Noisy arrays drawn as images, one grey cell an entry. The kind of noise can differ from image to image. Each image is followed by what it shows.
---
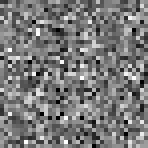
low rank plus noise
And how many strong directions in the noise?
five to eight
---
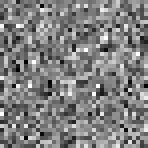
low rank plus noise
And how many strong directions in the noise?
five to eight
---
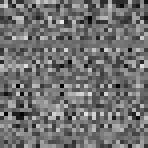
rows of uneven size
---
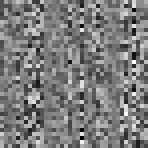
columns of uneven size
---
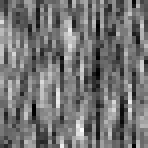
streaked along the columns
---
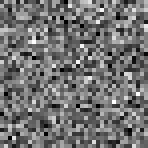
independent entries
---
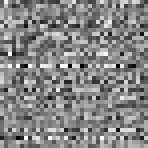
rows of uneven size
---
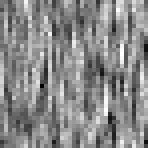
streaked along the columns
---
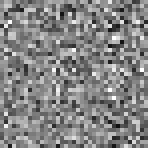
low rank plus noise
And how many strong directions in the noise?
five to eight
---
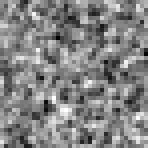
blotchy
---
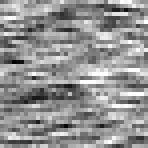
streaked along the rows
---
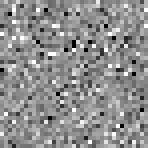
heavy tails
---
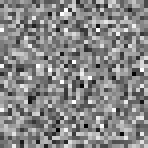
independent entries
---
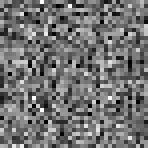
low rank plus noise
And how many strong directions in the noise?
five to eight
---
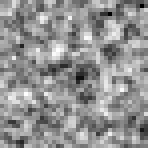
blotchy
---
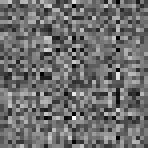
low rank plus noise
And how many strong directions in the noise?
two
